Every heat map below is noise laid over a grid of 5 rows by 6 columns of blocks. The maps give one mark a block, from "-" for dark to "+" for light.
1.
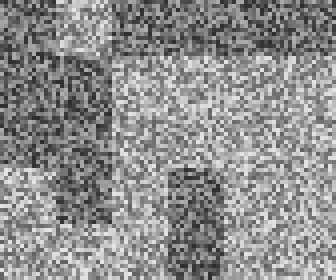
- + - - - -
- - + + + +
- - + + + +
+ - + - + +
+ + + - + +
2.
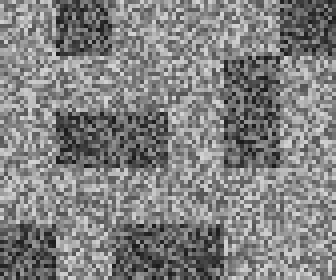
+ - + + + -
+ + + + - +
+ - - + - +
+ + + + + +
- + - - + +
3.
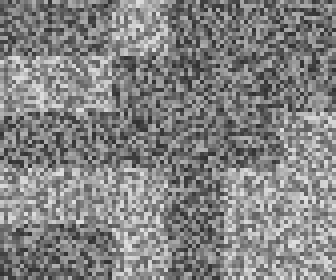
- - + - - -
+ + - - - -
- - - - - +
+ + + - + +
- - + - + +
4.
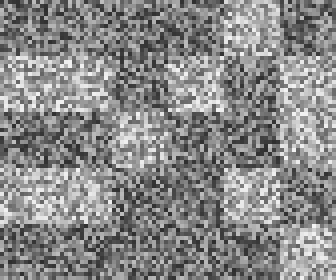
- - - - + -
+ + - + - +
- - + - - +
+ + - - + -
- - - - - +
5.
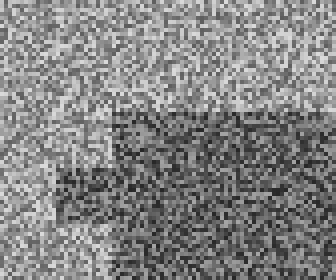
+ + + + + +
+ + + + + +
+ + - - - -
+ - - - - -
+ + - - - -
